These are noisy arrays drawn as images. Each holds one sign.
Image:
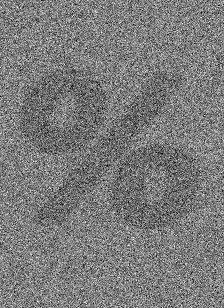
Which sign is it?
percent sign
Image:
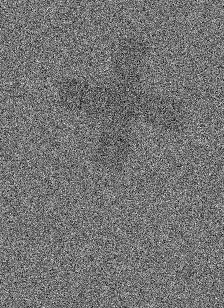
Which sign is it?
plus sign
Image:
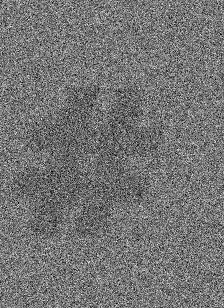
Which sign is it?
hash sign
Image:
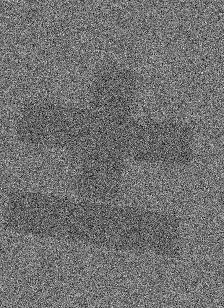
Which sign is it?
plus-minus sign
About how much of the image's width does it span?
nearly all
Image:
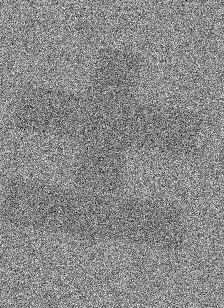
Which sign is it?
plus-minus sign
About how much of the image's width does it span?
nearly all
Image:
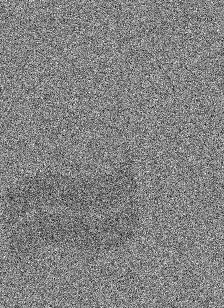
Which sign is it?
approximately sign
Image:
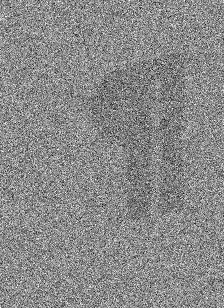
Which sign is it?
pilcrow
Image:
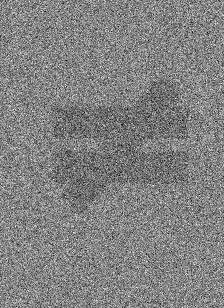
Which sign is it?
not-equal sign
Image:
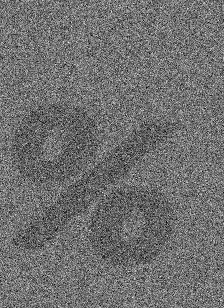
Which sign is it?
percent sign
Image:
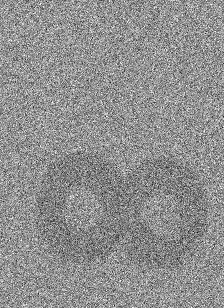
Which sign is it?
infinity sign
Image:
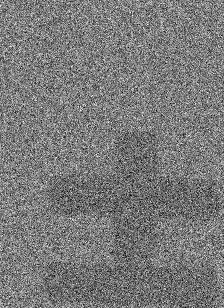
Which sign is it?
plus-minus sign
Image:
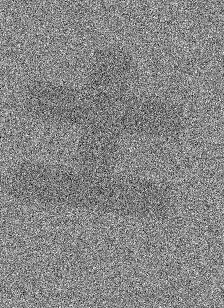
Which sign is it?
plus-minus sign
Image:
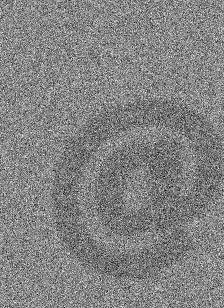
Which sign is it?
at sign
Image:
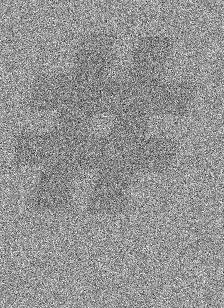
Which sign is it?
hash sign
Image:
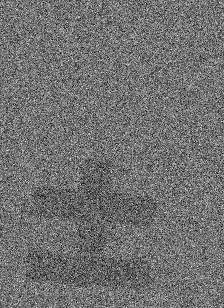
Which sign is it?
plus-minus sign
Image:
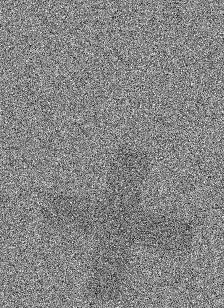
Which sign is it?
plus sign
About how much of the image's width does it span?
two thirds
